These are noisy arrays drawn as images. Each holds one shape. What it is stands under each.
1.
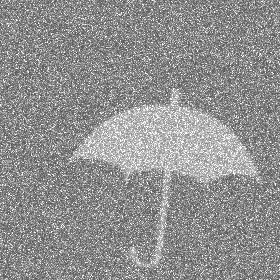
umbrella
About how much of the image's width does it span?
two thirds
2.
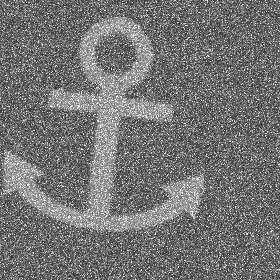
anchor
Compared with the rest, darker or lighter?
lighter
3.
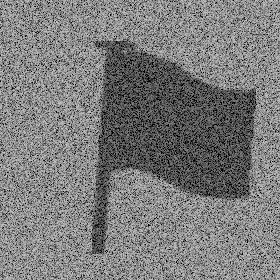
flag
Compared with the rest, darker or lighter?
darker
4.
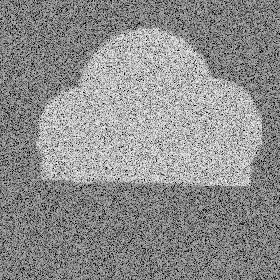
cloud
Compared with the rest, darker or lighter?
lighter
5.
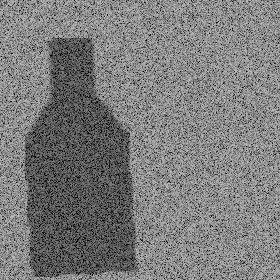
bottle
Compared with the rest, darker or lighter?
darker
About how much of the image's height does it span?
nearly all
